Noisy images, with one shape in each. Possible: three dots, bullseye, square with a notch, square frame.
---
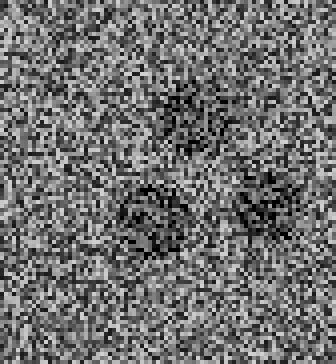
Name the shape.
three dots
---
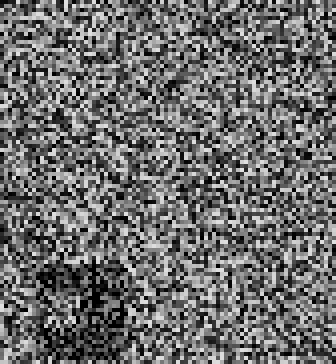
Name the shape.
square with a notch
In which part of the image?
bottom left
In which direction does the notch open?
left
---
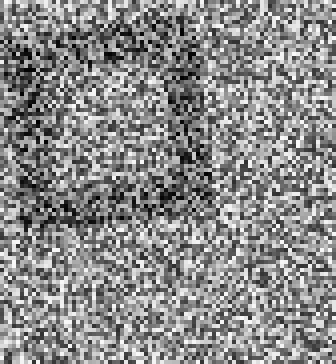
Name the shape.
square frame
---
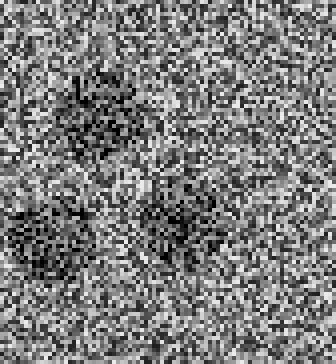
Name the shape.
three dots
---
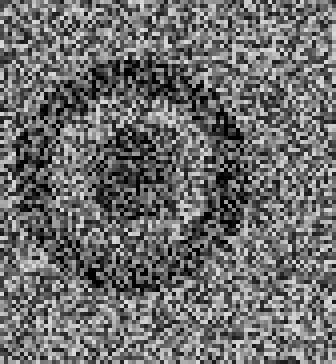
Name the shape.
bullseye
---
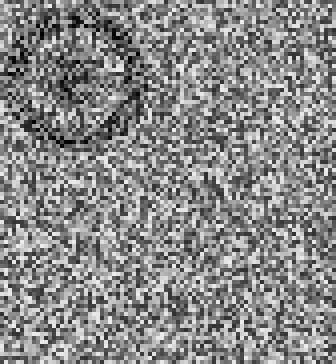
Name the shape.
bullseye
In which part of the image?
top left
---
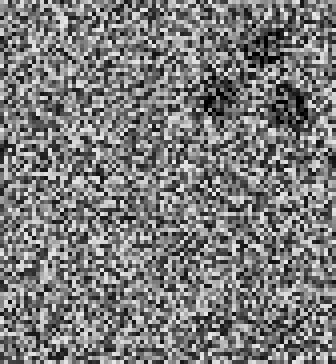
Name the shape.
three dots
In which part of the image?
top right
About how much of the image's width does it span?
a third
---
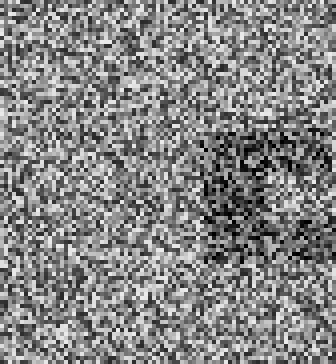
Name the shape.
square with a notch
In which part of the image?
middle right
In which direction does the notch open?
right
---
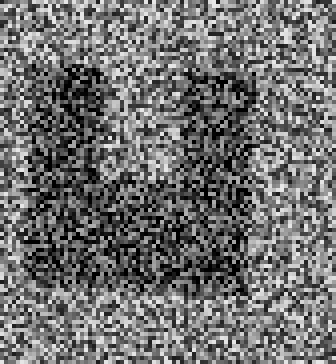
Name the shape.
square with a notch
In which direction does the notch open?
up
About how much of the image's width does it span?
two thirds
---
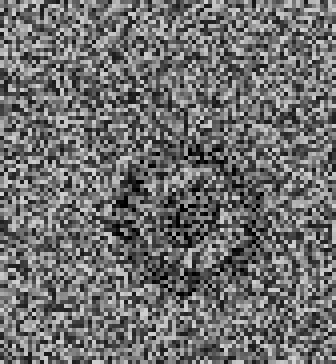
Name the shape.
bullseye
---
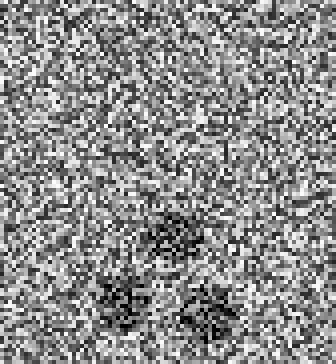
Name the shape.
three dots
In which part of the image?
bottom middle
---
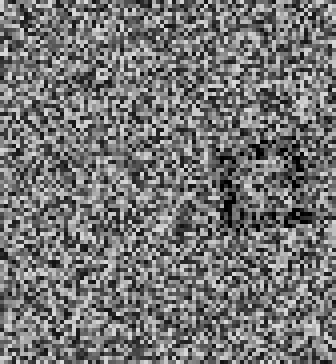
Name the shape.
square frame
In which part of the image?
middle right
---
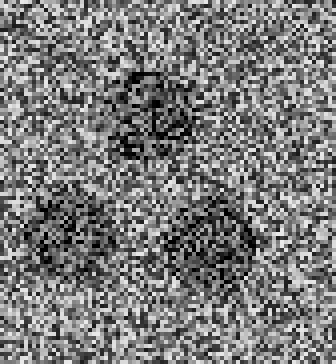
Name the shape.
three dots
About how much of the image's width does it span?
two thirds
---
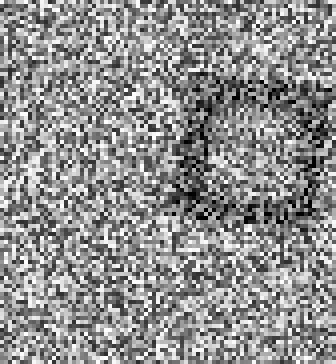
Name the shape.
square frame
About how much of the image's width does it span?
half
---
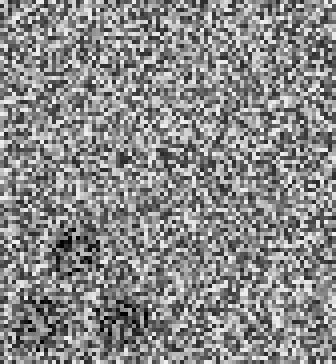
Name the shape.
three dots
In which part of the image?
bottom left
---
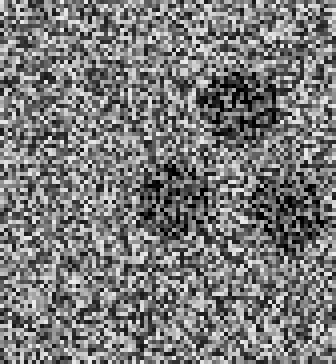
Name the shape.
three dots
